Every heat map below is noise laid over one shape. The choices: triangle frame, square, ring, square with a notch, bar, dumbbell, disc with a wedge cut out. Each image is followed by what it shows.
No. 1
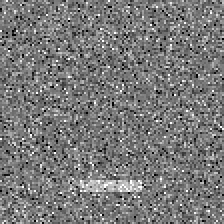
light bar, bottom middle
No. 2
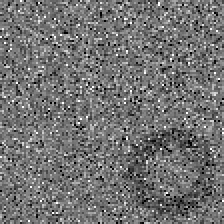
dark ring, bottom right
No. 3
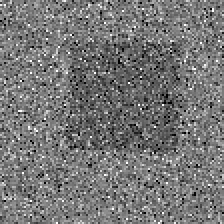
dark square
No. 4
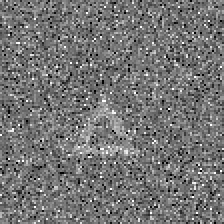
light triangle frame, centre
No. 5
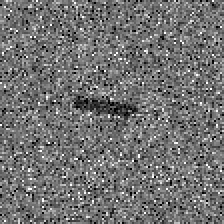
dark bar, centre
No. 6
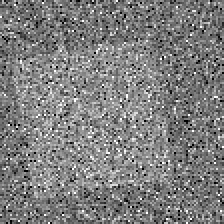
light square
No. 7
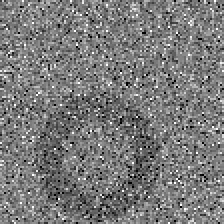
dark ring
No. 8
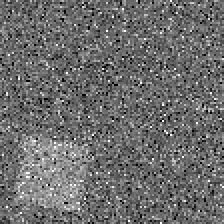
light square, bottom left
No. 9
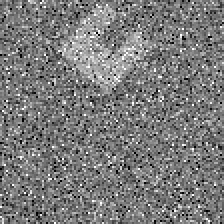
light square with a notch, top middle
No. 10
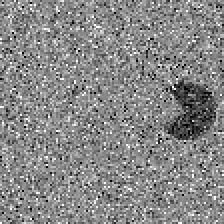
dark disc with a wedge cut out, middle right
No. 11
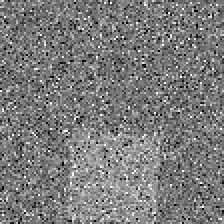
light square, bottom middle
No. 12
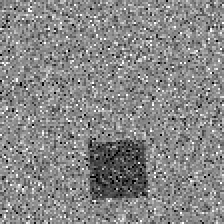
dark square, bottom middle
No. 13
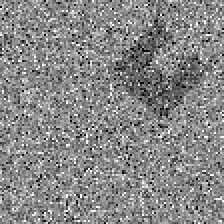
dark square with a notch
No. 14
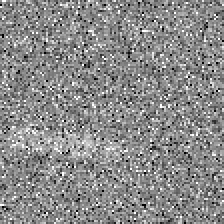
light bar
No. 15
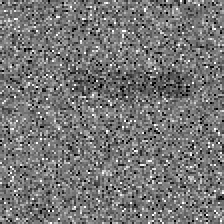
dark bar
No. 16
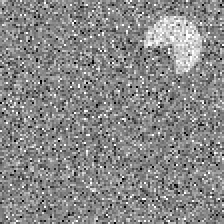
light disc with a wedge cut out, top right
